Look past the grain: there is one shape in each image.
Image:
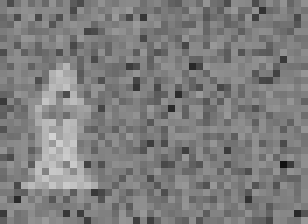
chess bishop
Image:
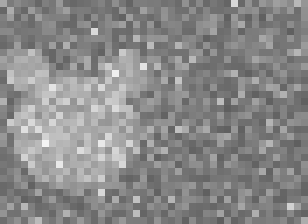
bear's head
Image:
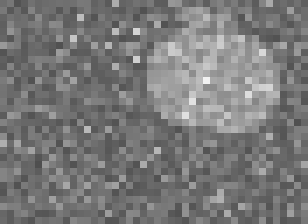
apple
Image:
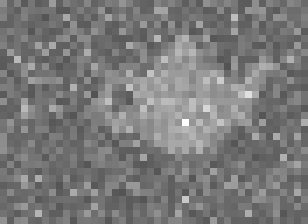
teapot
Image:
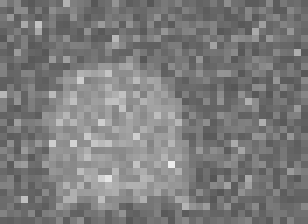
ghost
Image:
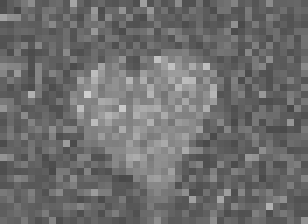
heart
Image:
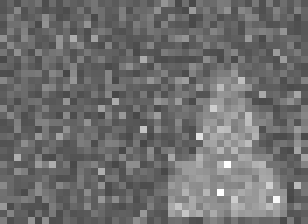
chess pawn
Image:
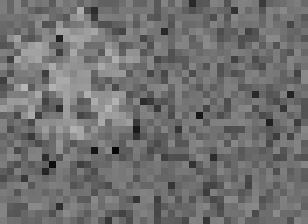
snowflake
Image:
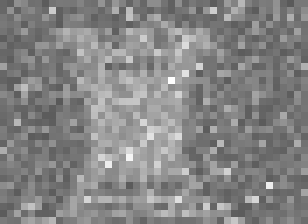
chess rook
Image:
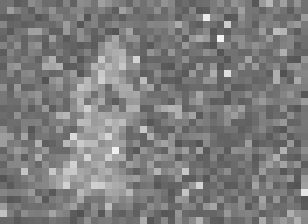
chess bishop
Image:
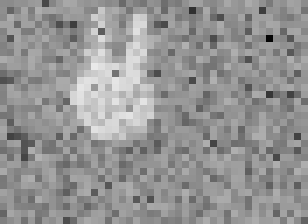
rabbit's head
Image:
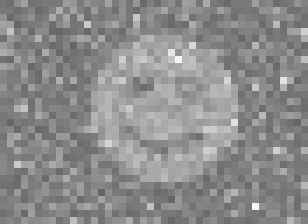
smiling face
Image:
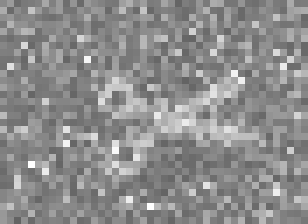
pair of scissors
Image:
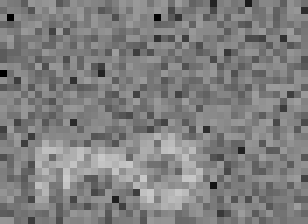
key
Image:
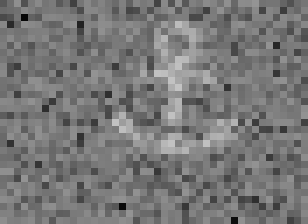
anchor
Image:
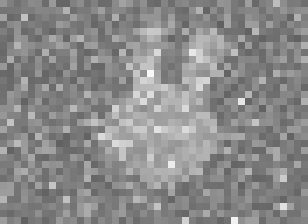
rabbit's head
